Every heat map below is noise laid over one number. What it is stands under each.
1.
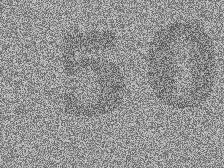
50
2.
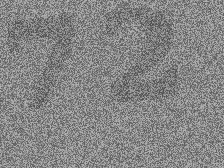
72
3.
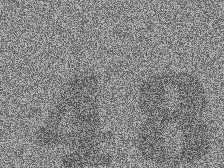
48
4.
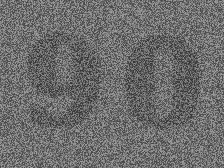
90
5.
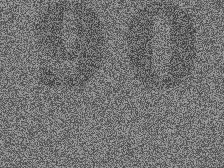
90
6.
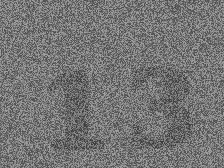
13
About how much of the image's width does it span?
two thirds
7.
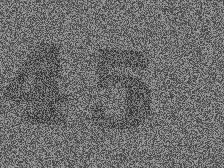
45
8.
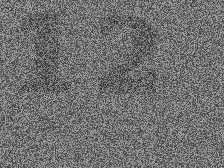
12
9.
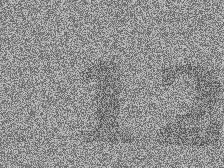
12
